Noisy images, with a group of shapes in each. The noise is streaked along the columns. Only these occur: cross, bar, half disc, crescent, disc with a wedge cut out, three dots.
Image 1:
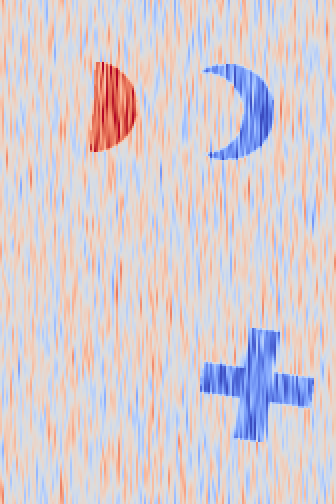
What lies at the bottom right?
cross
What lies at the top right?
crescent
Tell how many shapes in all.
3
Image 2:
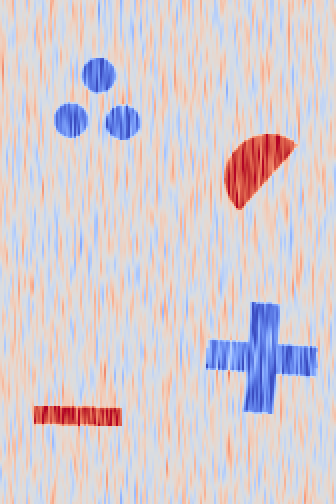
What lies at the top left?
three dots
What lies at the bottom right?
cross
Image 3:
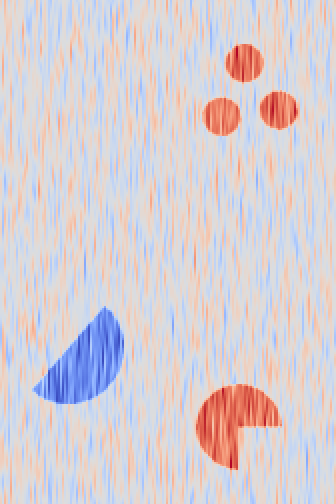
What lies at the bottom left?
half disc
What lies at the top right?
three dots
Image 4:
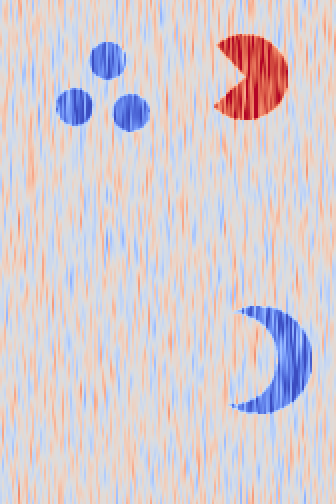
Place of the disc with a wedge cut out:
top right
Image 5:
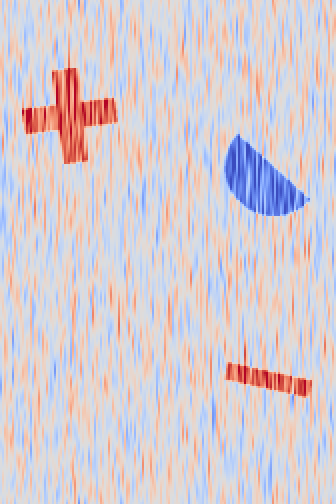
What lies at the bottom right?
bar
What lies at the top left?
cross
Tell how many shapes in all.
3
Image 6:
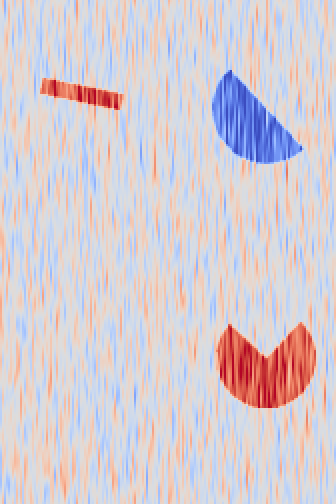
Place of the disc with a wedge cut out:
bottom right
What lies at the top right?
half disc
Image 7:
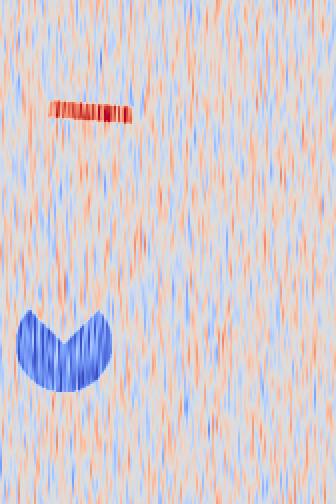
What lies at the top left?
bar
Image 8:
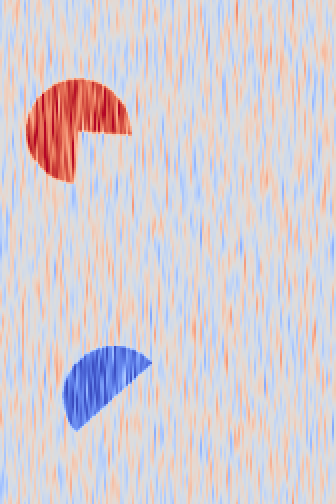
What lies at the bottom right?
nothing
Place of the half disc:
bottom left
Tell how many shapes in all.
2
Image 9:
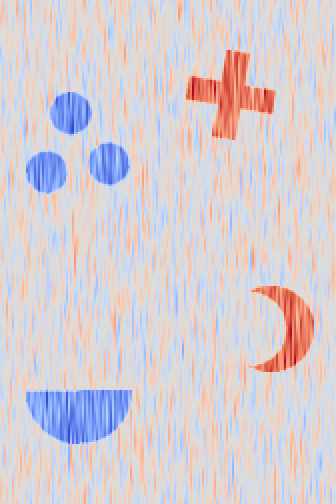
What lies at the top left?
three dots
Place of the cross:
top right
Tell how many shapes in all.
4
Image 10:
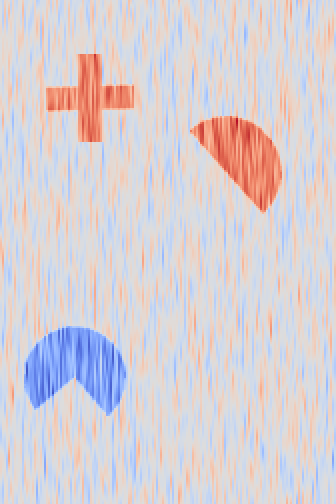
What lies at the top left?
cross
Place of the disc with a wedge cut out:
bottom left
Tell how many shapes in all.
3
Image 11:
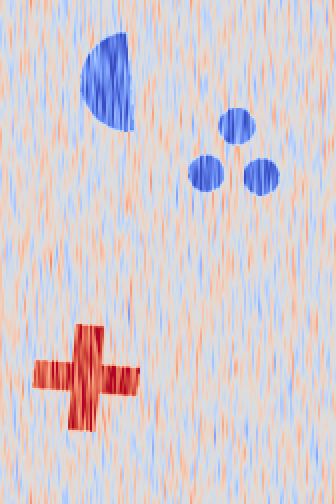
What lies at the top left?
half disc
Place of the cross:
bottom left
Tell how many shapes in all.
3
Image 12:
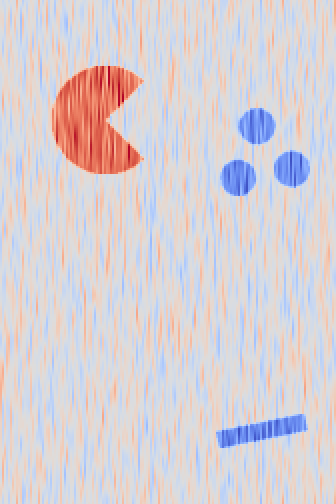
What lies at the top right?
three dots
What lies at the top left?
disc with a wedge cut out
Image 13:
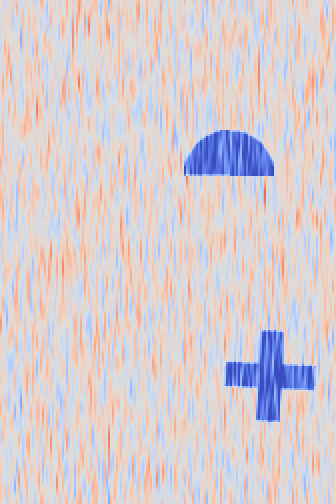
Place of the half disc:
top right
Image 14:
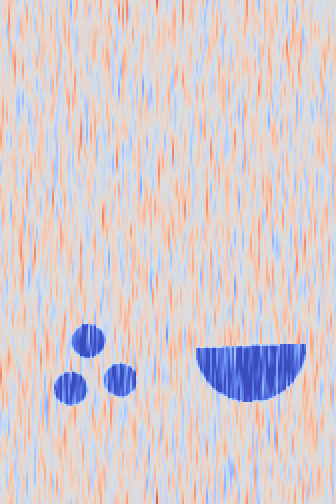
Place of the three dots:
bottom left
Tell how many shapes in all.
2
